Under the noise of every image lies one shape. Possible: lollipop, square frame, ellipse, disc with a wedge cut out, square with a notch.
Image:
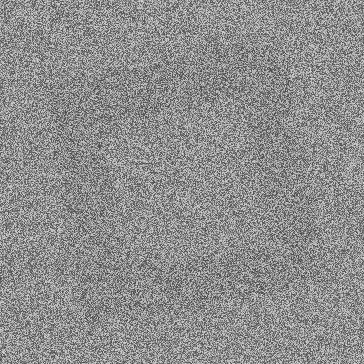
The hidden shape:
square frame
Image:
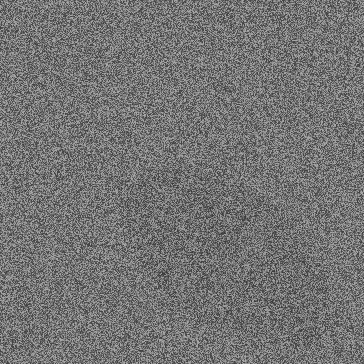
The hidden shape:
ellipse
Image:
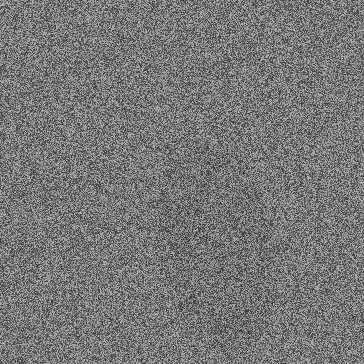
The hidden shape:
ellipse
